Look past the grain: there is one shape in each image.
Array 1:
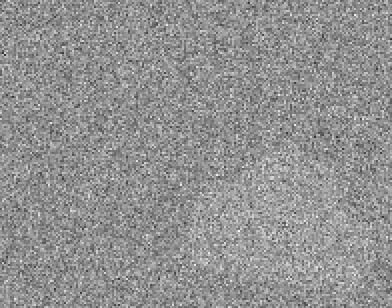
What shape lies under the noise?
cloud
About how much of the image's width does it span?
half
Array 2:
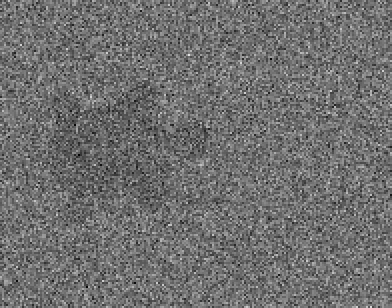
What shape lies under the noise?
turtle
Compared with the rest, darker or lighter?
darker
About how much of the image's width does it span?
half
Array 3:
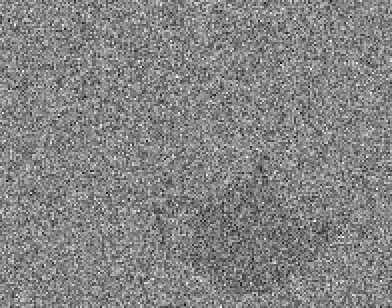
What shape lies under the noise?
teapot
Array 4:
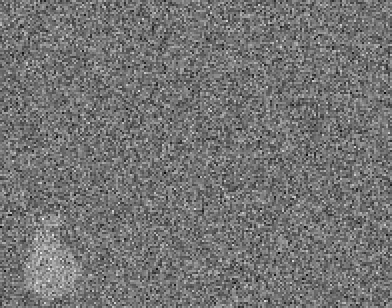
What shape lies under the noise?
pear
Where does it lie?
bottom left
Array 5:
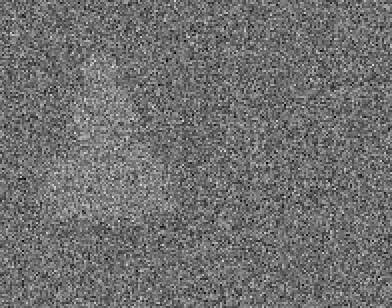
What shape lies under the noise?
chess pawn
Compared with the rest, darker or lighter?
lighter
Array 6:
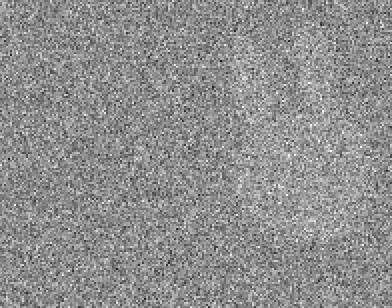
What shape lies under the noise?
rabbit's head
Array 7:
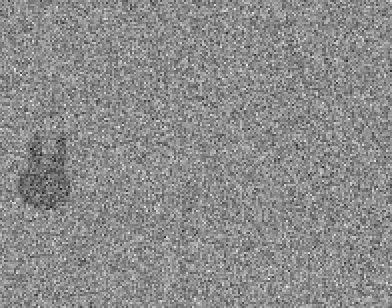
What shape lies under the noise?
rabbit's head
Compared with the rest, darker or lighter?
darker
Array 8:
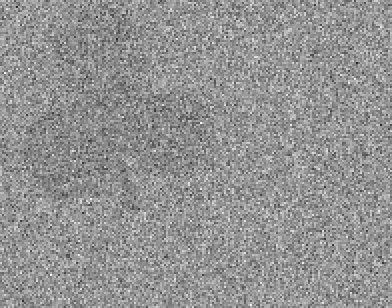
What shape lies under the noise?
club
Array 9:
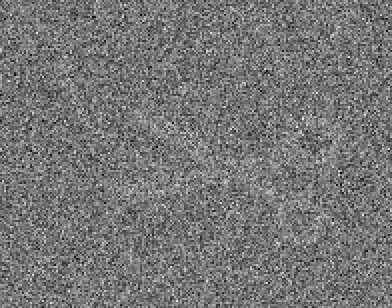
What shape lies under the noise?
pair of scissors
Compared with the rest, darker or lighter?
lighter
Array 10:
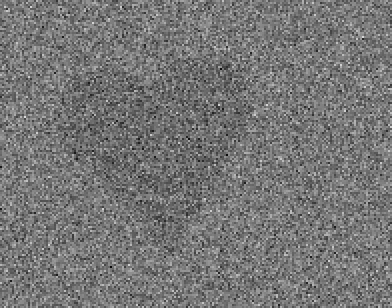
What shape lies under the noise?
heart
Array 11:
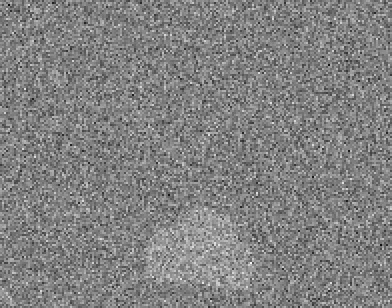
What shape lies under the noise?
cloud
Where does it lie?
bottom middle
